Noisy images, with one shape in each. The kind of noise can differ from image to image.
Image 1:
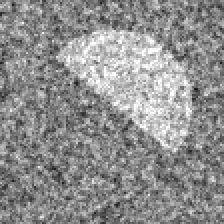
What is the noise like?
blotchy
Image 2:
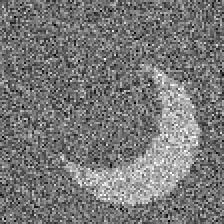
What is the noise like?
independent entries
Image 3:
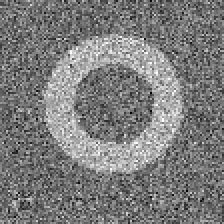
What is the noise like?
low rank plus noise
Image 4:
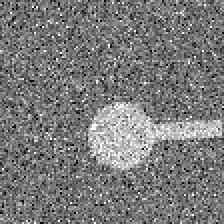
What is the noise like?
heavy tails
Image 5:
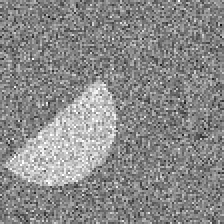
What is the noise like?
independent entries
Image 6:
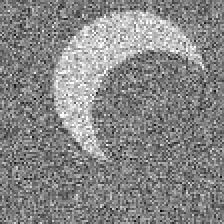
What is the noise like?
low rank plus noise
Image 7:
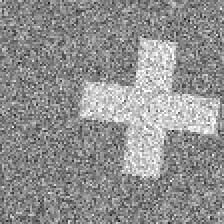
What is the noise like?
independent entries
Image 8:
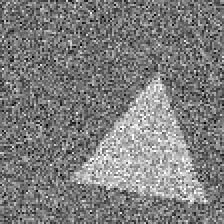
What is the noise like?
independent entries
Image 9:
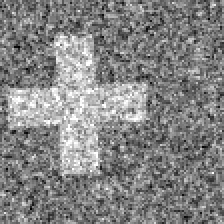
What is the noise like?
blotchy
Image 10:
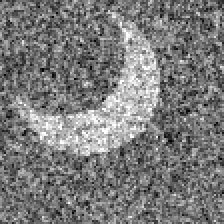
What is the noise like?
blotchy
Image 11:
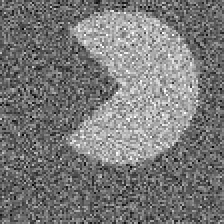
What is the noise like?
low rank plus noise
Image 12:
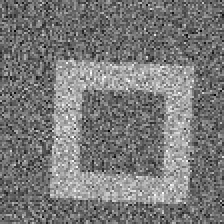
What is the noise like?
low rank plus noise
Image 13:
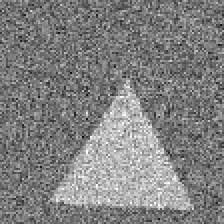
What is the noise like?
low rank plus noise
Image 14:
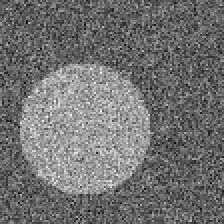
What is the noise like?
independent entries
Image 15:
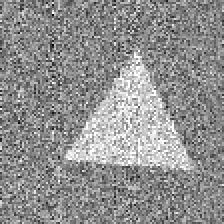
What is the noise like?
columns of uneven size
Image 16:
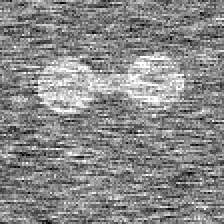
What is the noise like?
streaked along the rows
